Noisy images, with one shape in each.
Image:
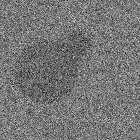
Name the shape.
light bulb
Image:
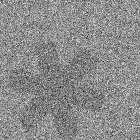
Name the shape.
asterisk
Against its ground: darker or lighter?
darker
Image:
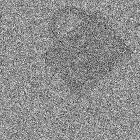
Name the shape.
cup
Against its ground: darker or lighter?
darker
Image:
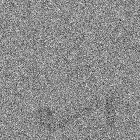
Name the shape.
musical note
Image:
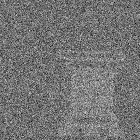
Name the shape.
chess rook
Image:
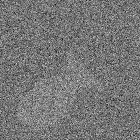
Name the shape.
fish
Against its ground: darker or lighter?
lighter
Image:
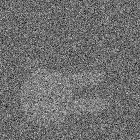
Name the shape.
rabbit's head
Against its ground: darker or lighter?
lighter
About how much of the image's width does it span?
two thirds
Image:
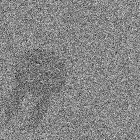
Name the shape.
rabbit's head
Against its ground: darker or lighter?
darker
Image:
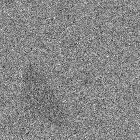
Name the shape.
umbrella
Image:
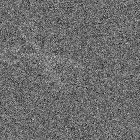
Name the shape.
pair of scissors
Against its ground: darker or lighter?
lighter
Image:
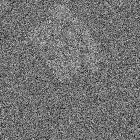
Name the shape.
telephone
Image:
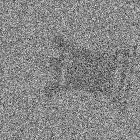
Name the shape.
chess rook
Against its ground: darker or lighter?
darker
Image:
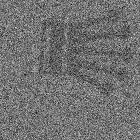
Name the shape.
chess queen
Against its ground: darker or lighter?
darker
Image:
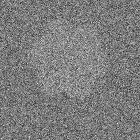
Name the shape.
flower
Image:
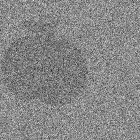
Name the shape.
apple
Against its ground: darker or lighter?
darker
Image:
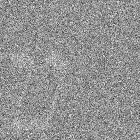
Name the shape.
pair of musical notes
